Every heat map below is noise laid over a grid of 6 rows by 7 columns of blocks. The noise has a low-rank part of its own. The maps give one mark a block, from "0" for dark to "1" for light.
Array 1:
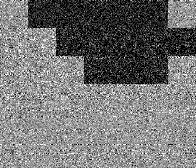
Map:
1 0 0 0 0 0 1
1 1 0 0 0 0 0
1 1 1 0 0 0 1
1 1 1 1 1 1 1
1 1 1 1 1 1 1
1 1 1 1 1 1 1
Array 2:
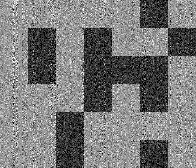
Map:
1 1 1 1 1 0 1
1 0 1 0 1 1 0
1 0 1 0 0 0 1
1 1 1 0 1 0 1
1 1 0 1 1 1 1
1 1 0 1 1 0 1
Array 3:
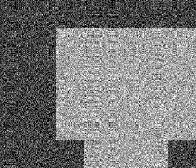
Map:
0 0 0 0 0 0 0
0 0 1 1 1 1 1
0 0 1 1 1 1 1
0 0 1 1 1 1 1
0 0 1 1 1 1 1
0 0 0 1 1 1 0
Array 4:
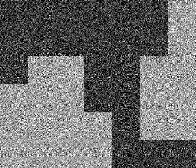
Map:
0 0 0 0 0 0 1
0 0 0 0 0 0 1
0 1 1 0 0 1 1
1 1 1 0 0 1 1
1 1 1 1 0 1 1
1 1 1 1 0 0 0
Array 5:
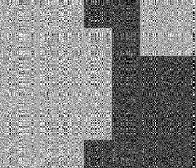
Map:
1 1 1 0 0 1 1
1 1 1 1 0 1 1
1 1 1 1 0 0 0
1 1 1 1 0 0 0
1 1 1 1 0 0 0
1 1 1 0 0 0 0
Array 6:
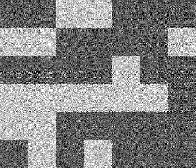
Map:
0 0 1 1 0 0 0
1 1 0 0 0 0 1
0 0 0 0 1 0 0
1 1 1 1 1 1 0
1 1 0 0 0 0 0
0 1 0 1 0 0 0
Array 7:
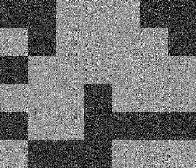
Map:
0 0 1 1 1 0 0
1 0 1 1 1 1 0
0 1 1 1 1 1 1
1 1 1 0 1 1 1
0 1 1 0 0 0 0
1 0 0 0 1 1 1
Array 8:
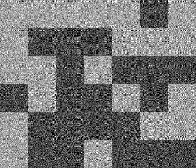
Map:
1 1 1 1 1 0 1
1 0 0 0 1 1 1
1 1 0 1 0 0 0
0 1 0 0 1 0 1
1 0 0 0 0 1 1
1 0 0 1 0 0 0
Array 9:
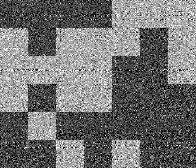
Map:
0 0 0 0 1 1 1
1 0 1 1 1 0 1
1 1 1 1 0 0 1
1 0 1 1 0 0 0
0 1 0 0 0 0 0
0 0 1 0 1 0 0
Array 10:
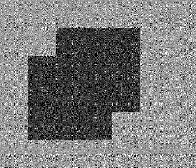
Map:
1 1 1 1 1 1 1
1 1 0 0 0 1 1
1 0 0 0 0 1 1
1 0 0 0 0 1 1
1 0 0 0 1 1 1
1 1 1 1 1 1 1
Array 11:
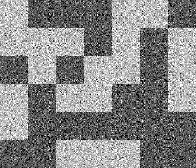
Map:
1 0 0 0 1 1 0
1 1 1 0 1 0 1
0 1 0 1 1 0 1
1 0 1 1 0 0 1
1 0 0 0 0 0 0
0 0 1 1 1 0 0
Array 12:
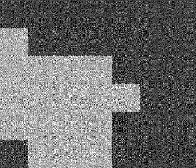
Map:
0 0 0 0 0 0 0
1 0 0 0 0 0 0
1 1 1 1 0 0 0
1 1 1 1 1 0 0
1 1 1 1 0 0 0
0 1 1 1 0 0 0
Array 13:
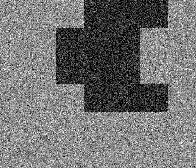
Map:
1 1 1 0 0 0 1
1 1 0 0 0 1 1
1 1 0 0 0 1 1
1 1 1 0 0 0 1
1 1 1 1 1 1 1
1 1 1 1 1 1 1
